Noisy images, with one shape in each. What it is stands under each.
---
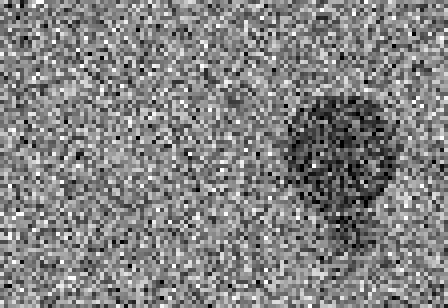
light bulb
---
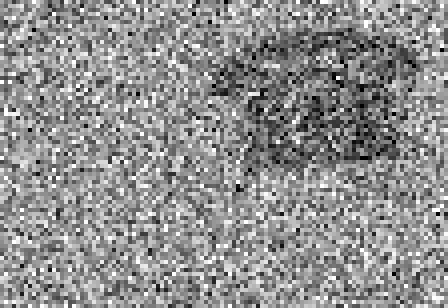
telephone
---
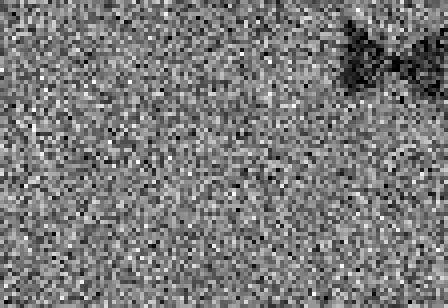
bow tie
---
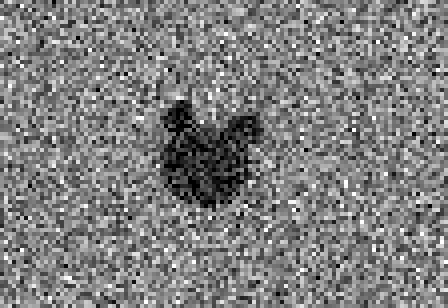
bear's head
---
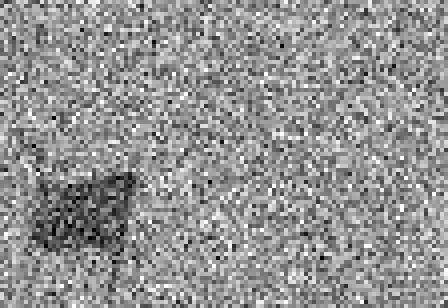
flag
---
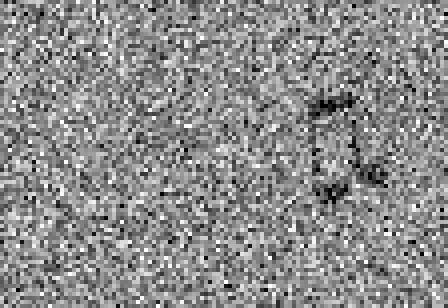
pair of musical notes
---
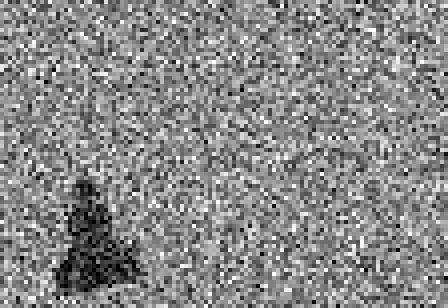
chess pawn
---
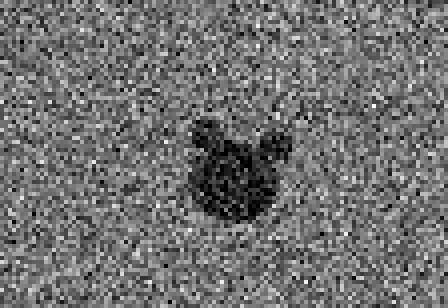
bear's head
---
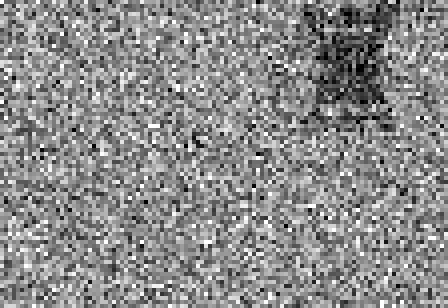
chess rook
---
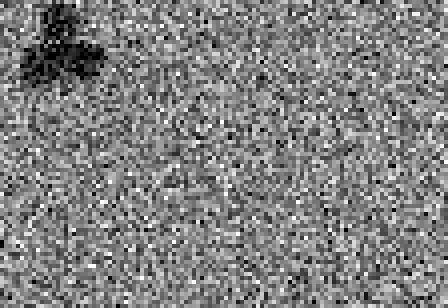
club
